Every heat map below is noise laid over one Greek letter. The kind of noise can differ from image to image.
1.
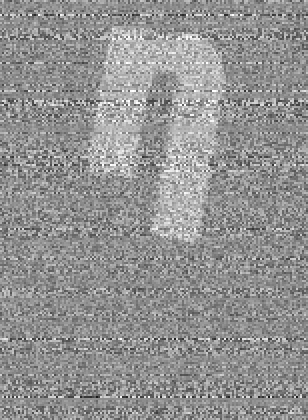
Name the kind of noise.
rows of uneven size
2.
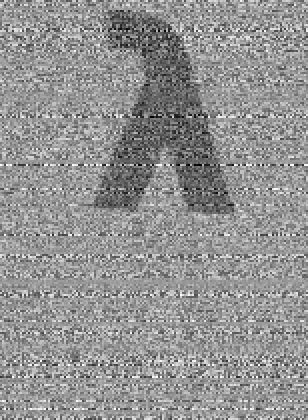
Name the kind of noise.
rows of uneven size
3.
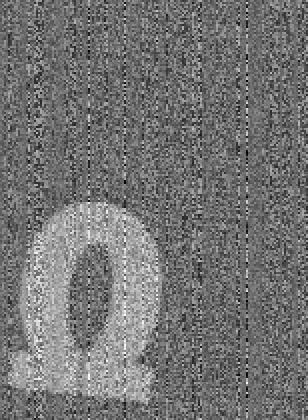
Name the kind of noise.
columns of uneven size
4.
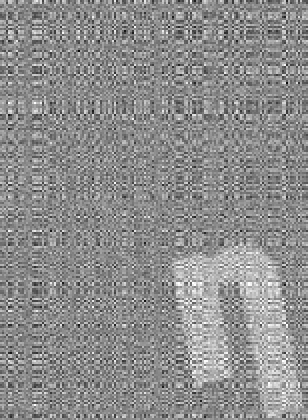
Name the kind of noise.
low rank plus noise
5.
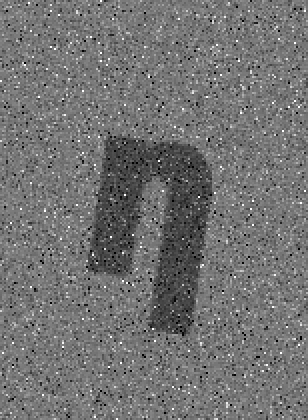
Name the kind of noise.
heavy tails
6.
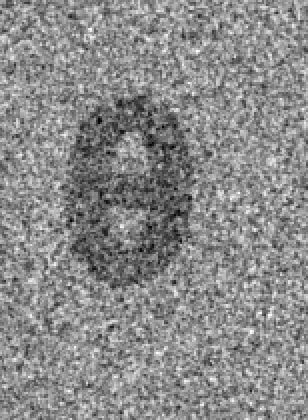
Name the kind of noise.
blotchy
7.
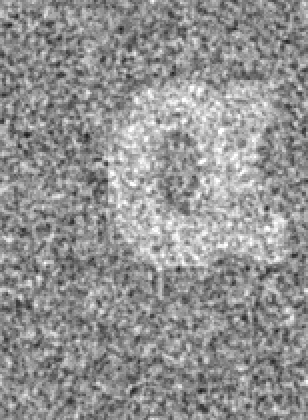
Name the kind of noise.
blotchy
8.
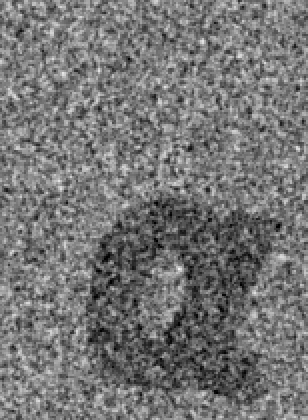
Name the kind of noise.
blotchy
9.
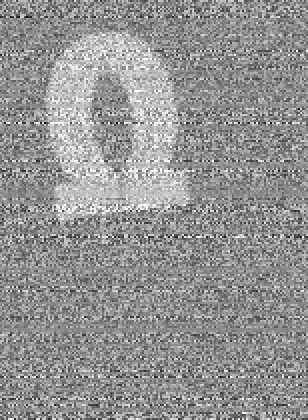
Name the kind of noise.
rows of uneven size
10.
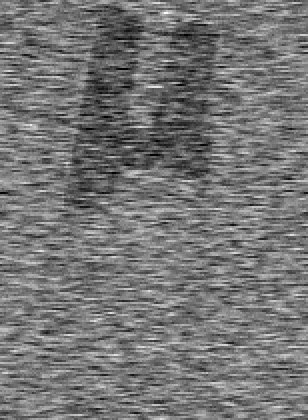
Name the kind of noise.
streaked along the rows
